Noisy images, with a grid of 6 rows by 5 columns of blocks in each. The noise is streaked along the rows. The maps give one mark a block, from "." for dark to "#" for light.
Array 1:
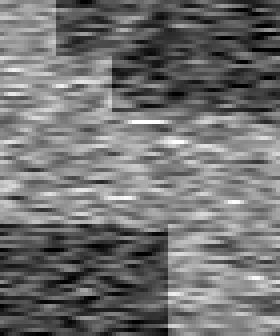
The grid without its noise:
# . . . .
# # . . .
# # # # #
# # # # #
. . . # #
. . . # #
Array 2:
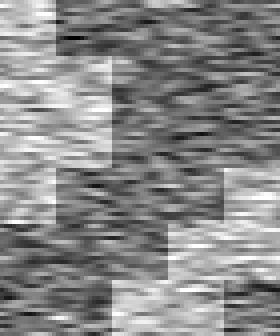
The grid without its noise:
# . . . .
# # . . .
# # . . .
# . . . #
. . . # #
. . # # .
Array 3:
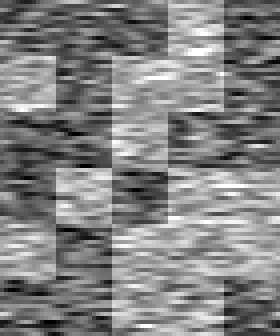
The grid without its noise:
. . . # .
# . # # .
. . # . .
. # . # #
# . # # #
. . # # .
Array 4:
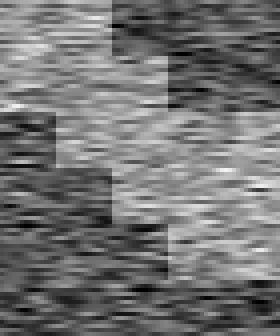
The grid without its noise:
# # . . .
# # # . .
. # # # #
. . # # #
. . . # #
. . . . .
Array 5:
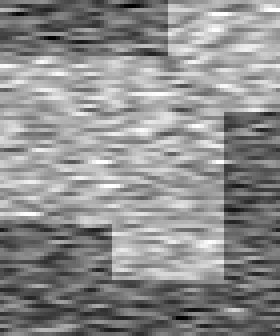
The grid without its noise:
. . . # #
# # # # #
# # # # .
# # # # .
. . # # .
. . . . .
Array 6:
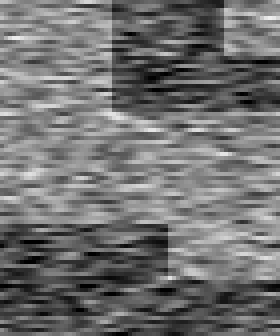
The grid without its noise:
# # . . #
# # . . .
# # # # #
# # # # #
. . . # #
. . . . .
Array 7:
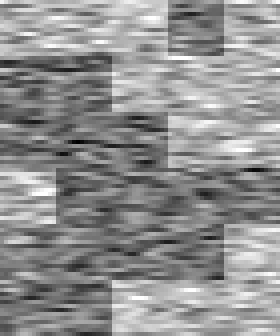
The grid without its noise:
# # # . #
. . # # #
. . . # #
# . . . .
. . . . #
. . # # #
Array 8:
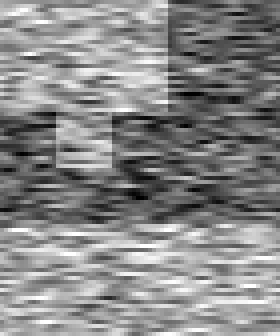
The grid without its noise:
# # # . .
# # # . .
. # . . .
. . . . .
# # # # #
# # # # #
